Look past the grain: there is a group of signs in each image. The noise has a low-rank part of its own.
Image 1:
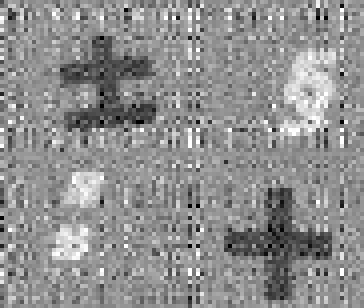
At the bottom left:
colon
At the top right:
section sign
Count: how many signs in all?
4
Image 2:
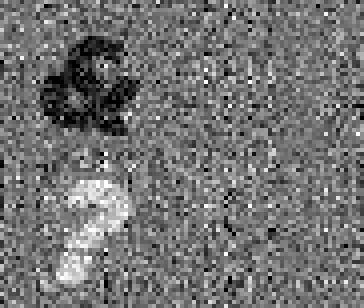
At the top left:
ampersand
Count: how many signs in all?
2
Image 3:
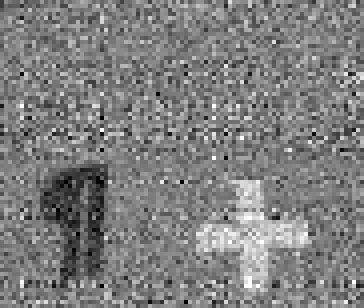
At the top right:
nothing
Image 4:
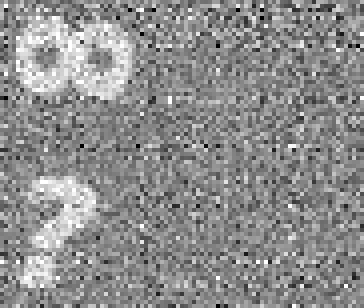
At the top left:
infinity sign
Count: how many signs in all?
2
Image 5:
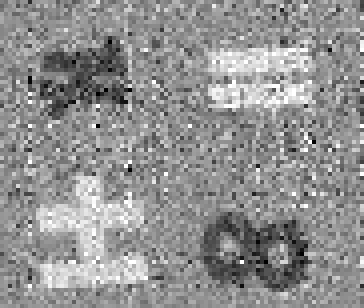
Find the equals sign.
top right
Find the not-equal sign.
top left
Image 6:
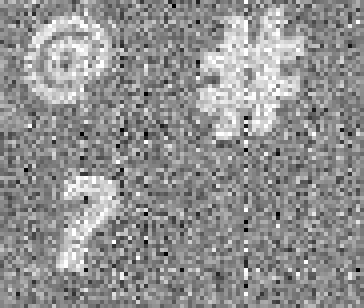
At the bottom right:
nothing
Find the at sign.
top left
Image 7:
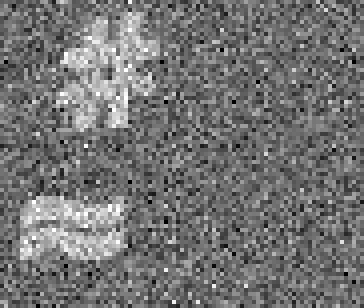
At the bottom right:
nothing
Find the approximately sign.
bottom left
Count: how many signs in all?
2
